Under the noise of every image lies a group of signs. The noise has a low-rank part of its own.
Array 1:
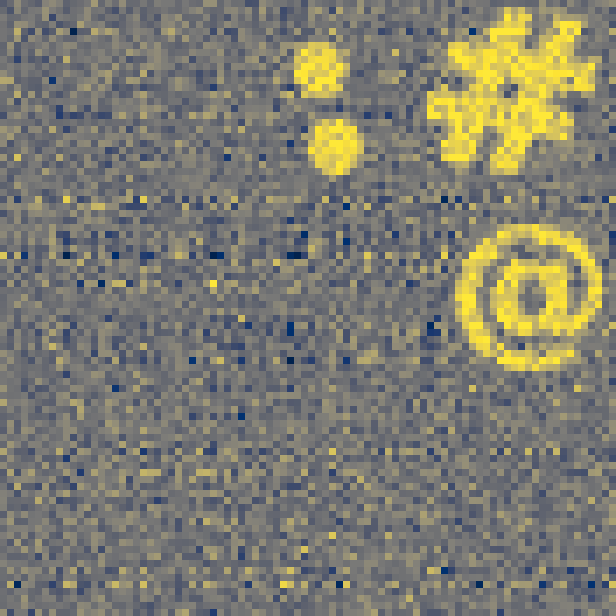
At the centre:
nothing
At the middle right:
at sign
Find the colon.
top middle
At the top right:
hash sign
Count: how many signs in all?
3
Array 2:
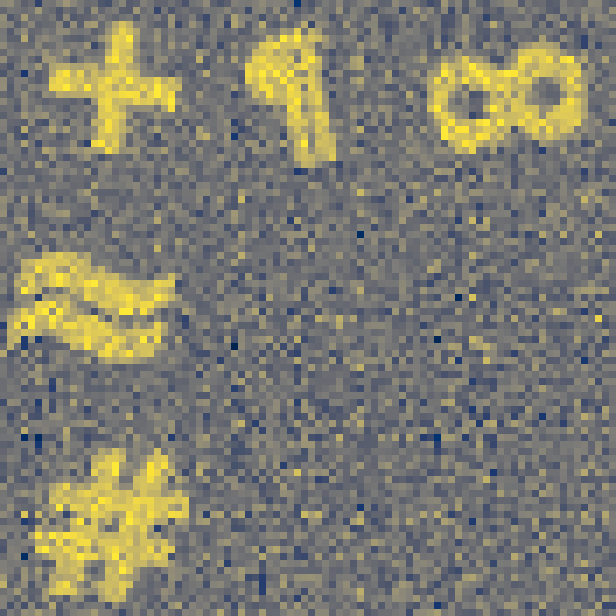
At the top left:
plus sign
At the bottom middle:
nothing
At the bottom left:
hash sign
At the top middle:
pilcrow
